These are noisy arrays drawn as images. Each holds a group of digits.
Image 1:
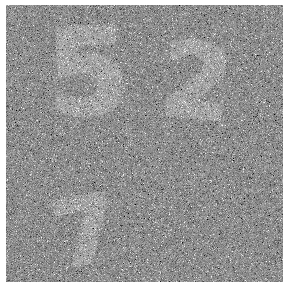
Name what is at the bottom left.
7
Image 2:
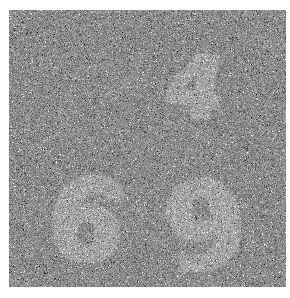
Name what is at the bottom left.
6
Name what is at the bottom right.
9
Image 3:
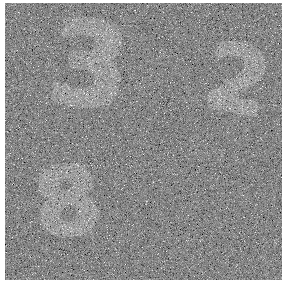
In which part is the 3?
top left
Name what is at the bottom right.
nothing
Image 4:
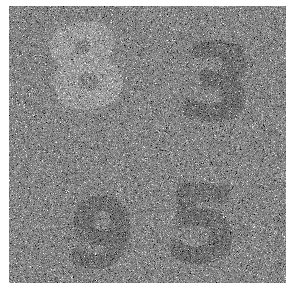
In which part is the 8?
top left
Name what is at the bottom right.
5
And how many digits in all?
4
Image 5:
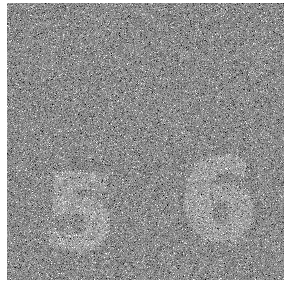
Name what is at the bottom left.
5
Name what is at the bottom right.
6
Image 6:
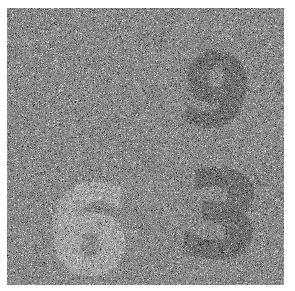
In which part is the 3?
bottom right
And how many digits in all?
3
